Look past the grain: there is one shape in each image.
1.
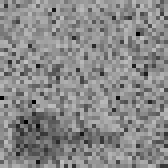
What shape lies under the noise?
lollipop
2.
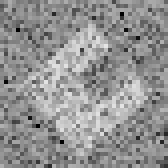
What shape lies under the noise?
square with a notch
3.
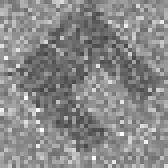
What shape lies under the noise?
square with a notch
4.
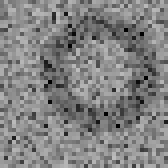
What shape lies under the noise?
ring
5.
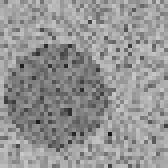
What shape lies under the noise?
disc
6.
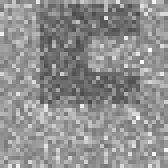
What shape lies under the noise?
square with a notch
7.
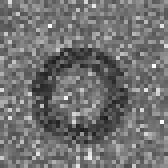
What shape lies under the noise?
ring
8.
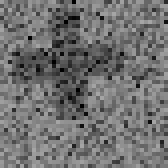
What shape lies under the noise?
cross
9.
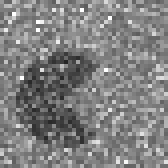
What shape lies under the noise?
disc with a wedge cut out
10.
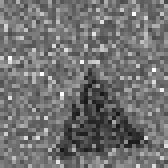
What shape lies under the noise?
triangle
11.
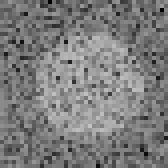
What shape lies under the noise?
disc
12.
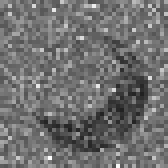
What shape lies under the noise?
crescent
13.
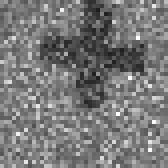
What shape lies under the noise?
cross
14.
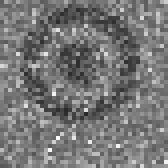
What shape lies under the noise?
bullseye
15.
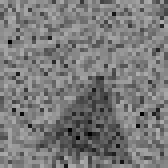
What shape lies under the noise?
triangle
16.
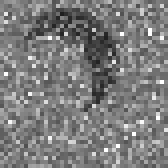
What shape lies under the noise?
crescent
